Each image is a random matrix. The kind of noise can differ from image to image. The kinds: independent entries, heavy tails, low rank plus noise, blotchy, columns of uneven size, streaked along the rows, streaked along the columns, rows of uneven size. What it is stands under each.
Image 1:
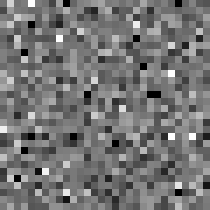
heavy tails
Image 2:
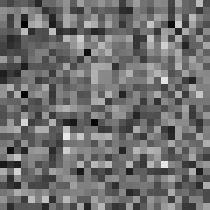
low rank plus noise
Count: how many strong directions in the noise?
two
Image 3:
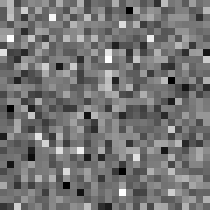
heavy tails
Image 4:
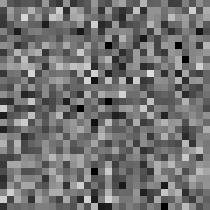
low rank plus noise
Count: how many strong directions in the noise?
two
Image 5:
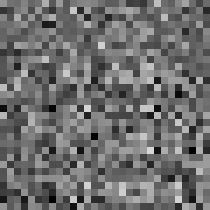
low rank plus noise
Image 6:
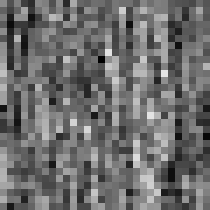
streaked along the columns
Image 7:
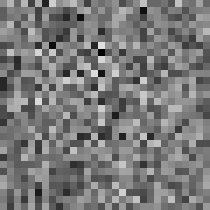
low rank plus noise
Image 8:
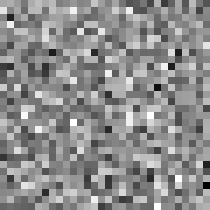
low rank plus noise
